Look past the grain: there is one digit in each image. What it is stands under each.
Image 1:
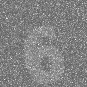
6
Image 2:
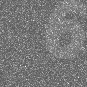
6
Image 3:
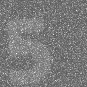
5
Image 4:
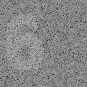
6
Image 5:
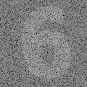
6
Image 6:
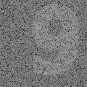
9
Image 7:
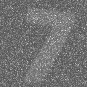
7
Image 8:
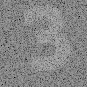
3
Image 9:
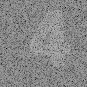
4
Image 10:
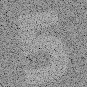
5
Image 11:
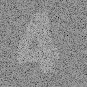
4
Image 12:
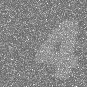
4
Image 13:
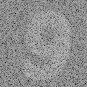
9
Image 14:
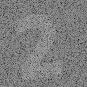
2
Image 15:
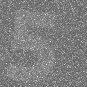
5
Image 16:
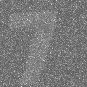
7
